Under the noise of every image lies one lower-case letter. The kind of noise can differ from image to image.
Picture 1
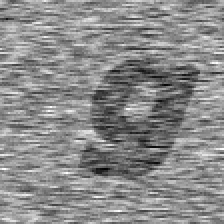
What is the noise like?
streaked along the rows
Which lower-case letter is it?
g
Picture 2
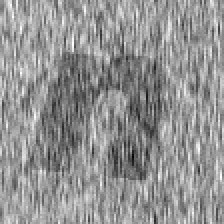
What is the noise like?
streaked along the columns
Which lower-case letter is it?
n
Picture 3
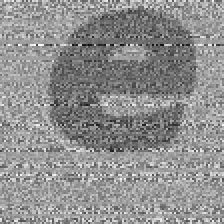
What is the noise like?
rows of uneven size
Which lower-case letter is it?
e
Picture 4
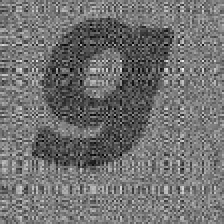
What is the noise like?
low rank plus noise
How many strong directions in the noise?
one
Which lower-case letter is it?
g
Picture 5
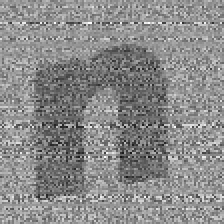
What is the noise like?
rows of uneven size
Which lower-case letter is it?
n
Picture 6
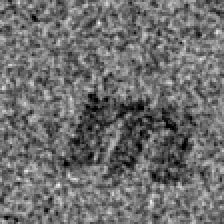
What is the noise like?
blotchy
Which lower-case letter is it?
m
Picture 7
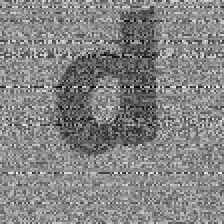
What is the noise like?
rows of uneven size
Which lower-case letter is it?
d
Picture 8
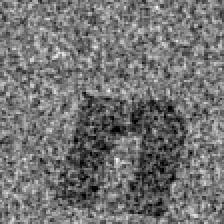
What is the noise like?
blotchy
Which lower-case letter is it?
n
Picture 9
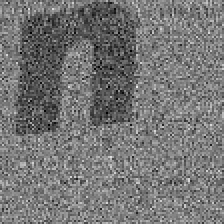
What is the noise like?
low rank plus noise
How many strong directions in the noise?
five to eight
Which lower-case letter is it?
n
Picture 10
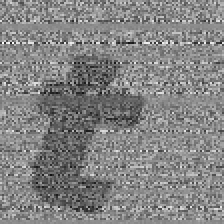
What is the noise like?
rows of uneven size
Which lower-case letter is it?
t
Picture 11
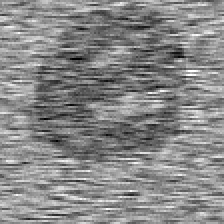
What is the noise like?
streaked along the rows
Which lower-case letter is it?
e
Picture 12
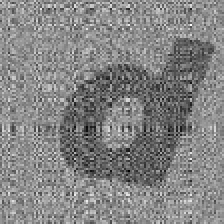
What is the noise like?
low rank plus noise
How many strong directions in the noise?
two
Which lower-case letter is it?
d
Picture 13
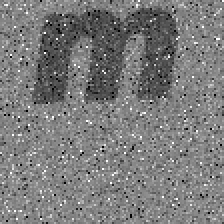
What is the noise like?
heavy tails
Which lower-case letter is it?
m
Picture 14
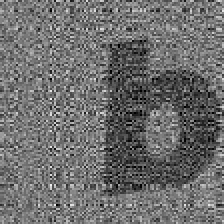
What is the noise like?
low rank plus noise
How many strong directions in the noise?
two
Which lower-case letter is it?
b
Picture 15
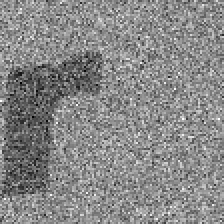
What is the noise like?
independent entries
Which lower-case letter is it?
r
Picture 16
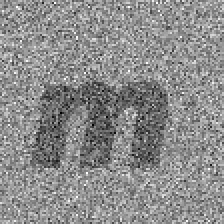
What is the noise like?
independent entries
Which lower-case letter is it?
m
